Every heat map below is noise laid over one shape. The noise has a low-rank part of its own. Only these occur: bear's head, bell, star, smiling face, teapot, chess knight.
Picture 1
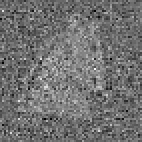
chess knight
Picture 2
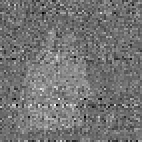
chess knight
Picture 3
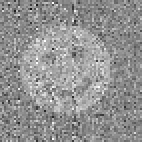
smiling face
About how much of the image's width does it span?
two thirds
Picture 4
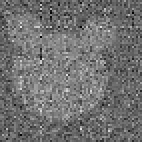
bear's head
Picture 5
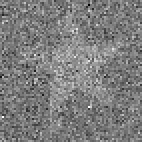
star
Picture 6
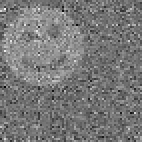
smiling face
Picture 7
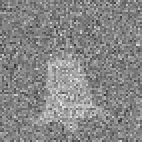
bell
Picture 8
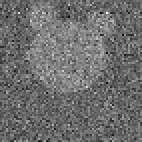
bear's head
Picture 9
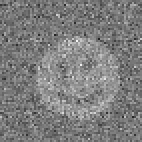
smiling face
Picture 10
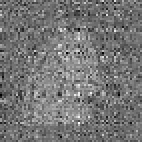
chess knight
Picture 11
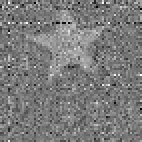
star
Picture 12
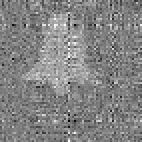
bell
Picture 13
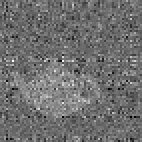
teapot
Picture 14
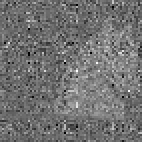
chess knight
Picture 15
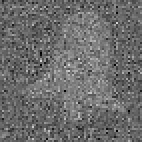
bell
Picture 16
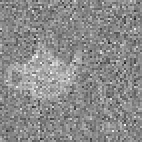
teapot
